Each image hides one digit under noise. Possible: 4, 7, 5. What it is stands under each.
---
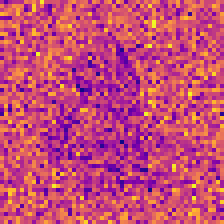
4
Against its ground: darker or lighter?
darker
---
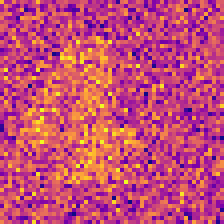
4
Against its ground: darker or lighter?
lighter
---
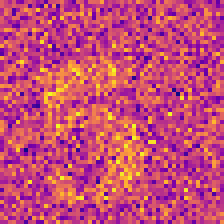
5
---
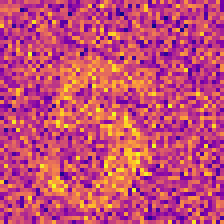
5
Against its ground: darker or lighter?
lighter
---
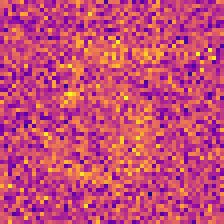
5
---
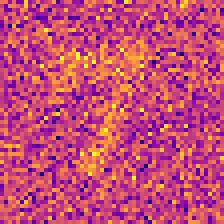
7
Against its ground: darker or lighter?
lighter
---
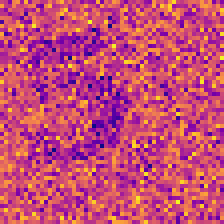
5
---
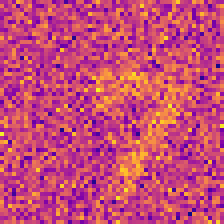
7
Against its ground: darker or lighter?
lighter
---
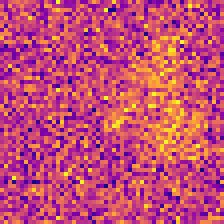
4
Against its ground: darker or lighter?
lighter
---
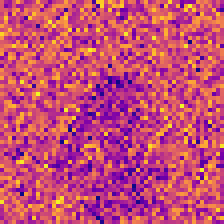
4
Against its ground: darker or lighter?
darker
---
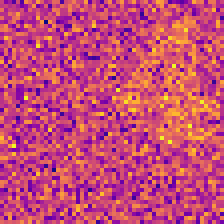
4
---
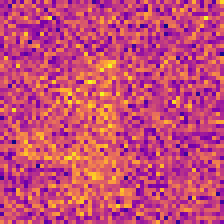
4
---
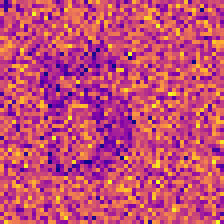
5
